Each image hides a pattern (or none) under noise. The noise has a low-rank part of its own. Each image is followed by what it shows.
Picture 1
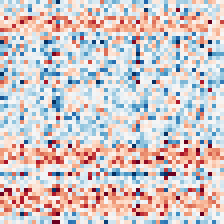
bands of rows
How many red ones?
3
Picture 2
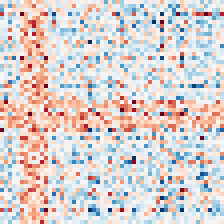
bands of rows crossing bands of columns
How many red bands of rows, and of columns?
1 and 1
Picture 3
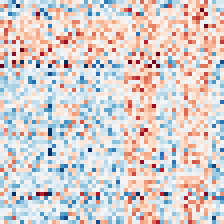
bands of rows crossing bands of columns
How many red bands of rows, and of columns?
1 and 2
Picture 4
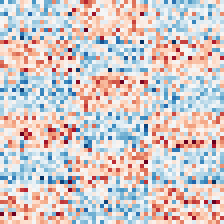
a checkerboard
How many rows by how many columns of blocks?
6 by 3
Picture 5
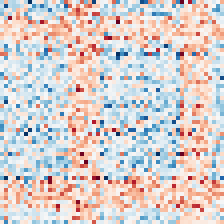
bands of rows crossing bands of columns
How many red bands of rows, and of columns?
2 and 2
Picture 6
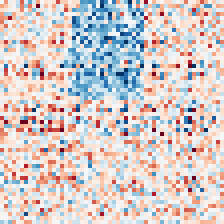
one block
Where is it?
top middle
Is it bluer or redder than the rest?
bluer
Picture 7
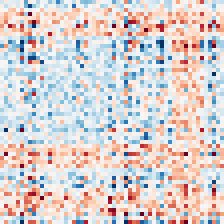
bands of rows crossing bands of columns
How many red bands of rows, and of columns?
3 and 1
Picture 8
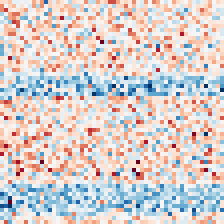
bands of rows
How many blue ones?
2
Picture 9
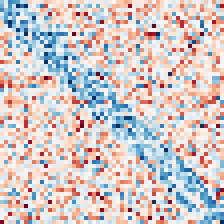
a diagonal band
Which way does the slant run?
top left to bottom right
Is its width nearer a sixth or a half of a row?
a sixth
